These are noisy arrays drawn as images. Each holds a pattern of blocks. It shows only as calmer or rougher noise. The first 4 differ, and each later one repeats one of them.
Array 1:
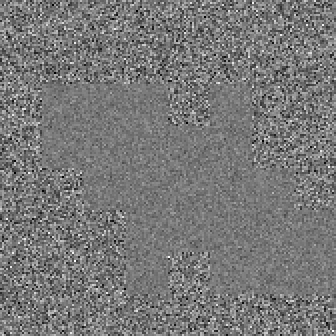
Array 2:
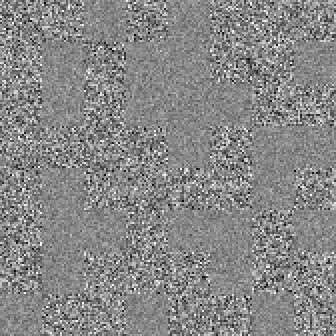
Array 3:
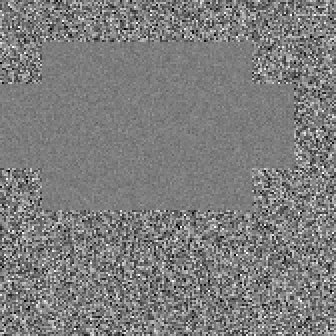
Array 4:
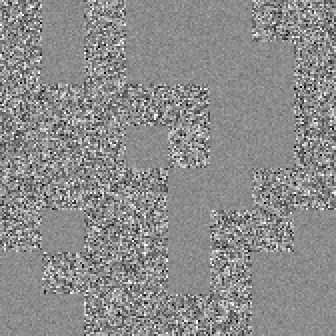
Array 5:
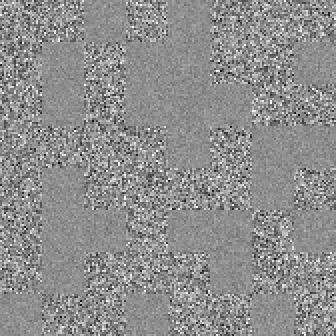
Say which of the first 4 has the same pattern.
2
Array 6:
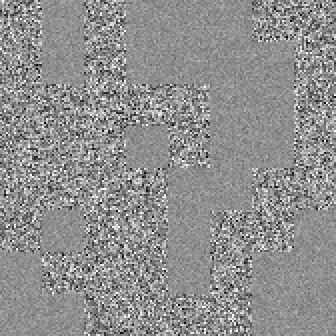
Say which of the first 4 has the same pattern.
4
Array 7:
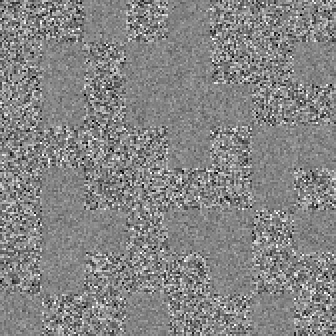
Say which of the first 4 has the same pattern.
2
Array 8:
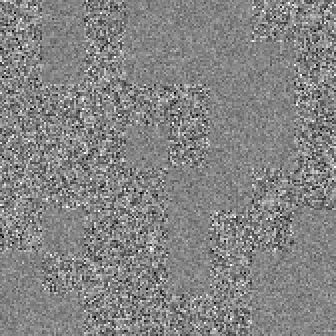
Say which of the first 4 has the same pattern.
4
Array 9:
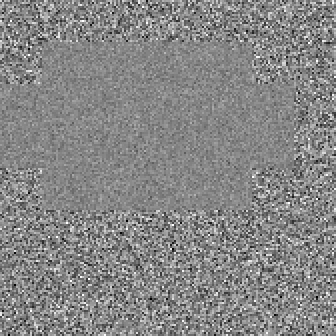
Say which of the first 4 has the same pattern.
3
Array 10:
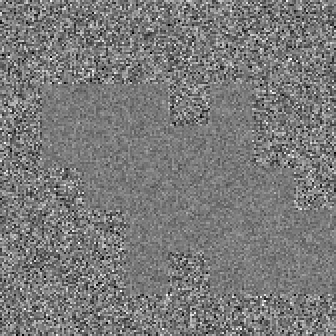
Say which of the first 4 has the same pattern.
1
